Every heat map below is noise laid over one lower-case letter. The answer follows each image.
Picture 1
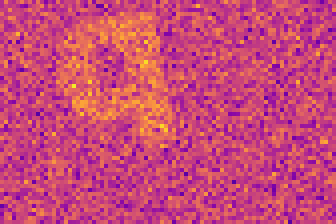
q
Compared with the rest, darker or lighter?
lighter
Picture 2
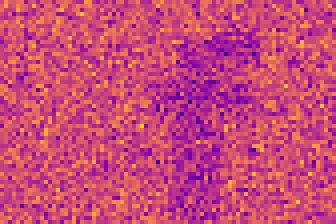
f
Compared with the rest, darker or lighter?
darker
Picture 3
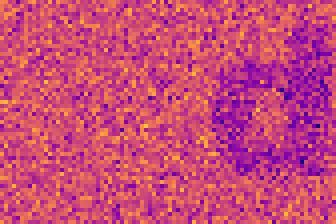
d
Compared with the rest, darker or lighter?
darker
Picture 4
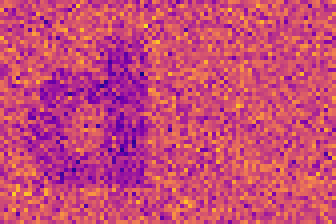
d
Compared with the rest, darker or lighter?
darker
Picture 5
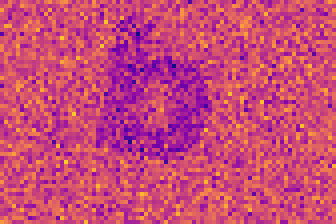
b
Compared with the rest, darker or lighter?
darker
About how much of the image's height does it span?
two thirds
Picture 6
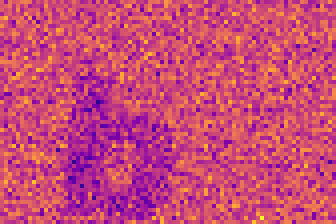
b
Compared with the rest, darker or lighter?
darker
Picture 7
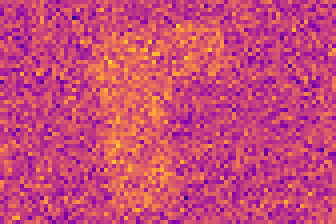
r
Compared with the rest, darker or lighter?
lighter
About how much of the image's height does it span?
nearly all
